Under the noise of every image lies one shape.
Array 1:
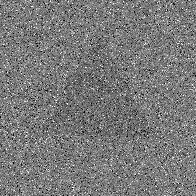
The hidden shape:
triangle
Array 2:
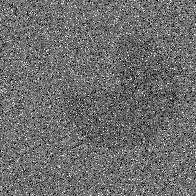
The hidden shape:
disc with a wedge cut out
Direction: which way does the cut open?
up and left
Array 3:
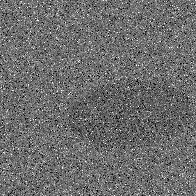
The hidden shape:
ellipse
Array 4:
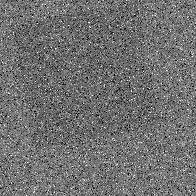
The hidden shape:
square
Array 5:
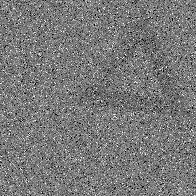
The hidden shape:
triangle frame
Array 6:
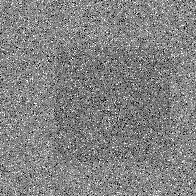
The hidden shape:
square
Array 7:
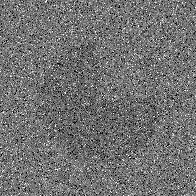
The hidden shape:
disc with a wedge cut out
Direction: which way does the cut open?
up and right
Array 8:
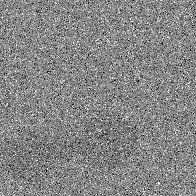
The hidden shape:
dumbbell
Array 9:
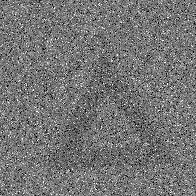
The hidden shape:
triangle frame
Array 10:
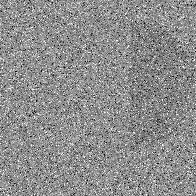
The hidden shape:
half disc
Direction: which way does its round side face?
right
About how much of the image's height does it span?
two thirds
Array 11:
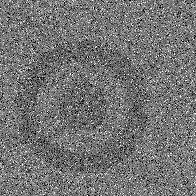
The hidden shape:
bullseye
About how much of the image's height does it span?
two thirds
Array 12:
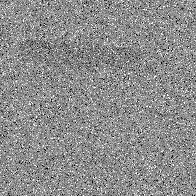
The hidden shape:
bar
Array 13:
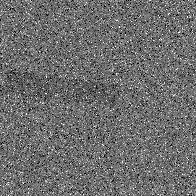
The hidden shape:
bar
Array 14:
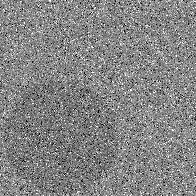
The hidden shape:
disc
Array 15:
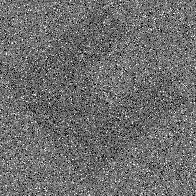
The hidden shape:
square with a notch
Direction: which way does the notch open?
up and right
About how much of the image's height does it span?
nearly all
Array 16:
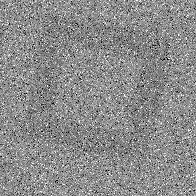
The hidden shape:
square frame
